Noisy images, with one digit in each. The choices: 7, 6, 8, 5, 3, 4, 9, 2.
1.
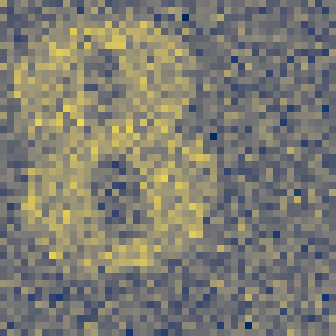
8
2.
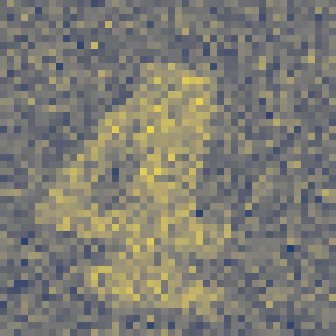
4
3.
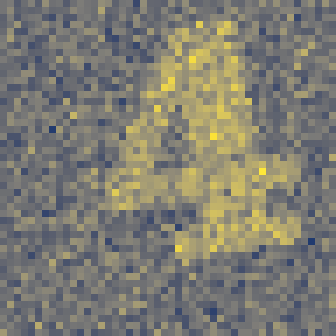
4
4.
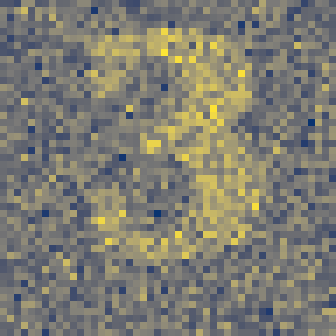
3
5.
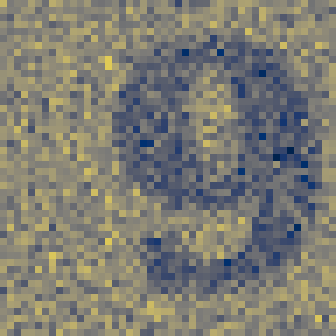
9
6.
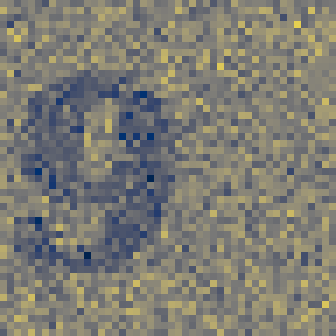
9
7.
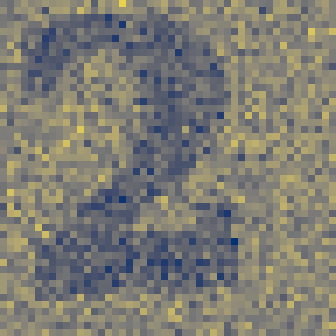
2
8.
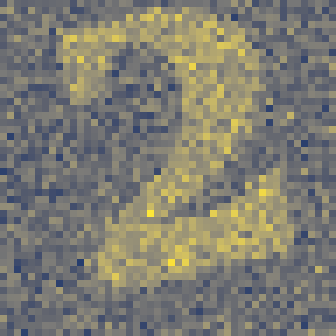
2
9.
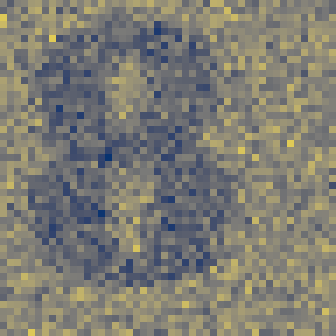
8
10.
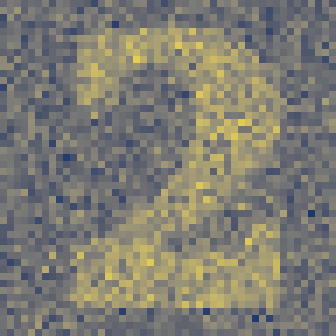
2
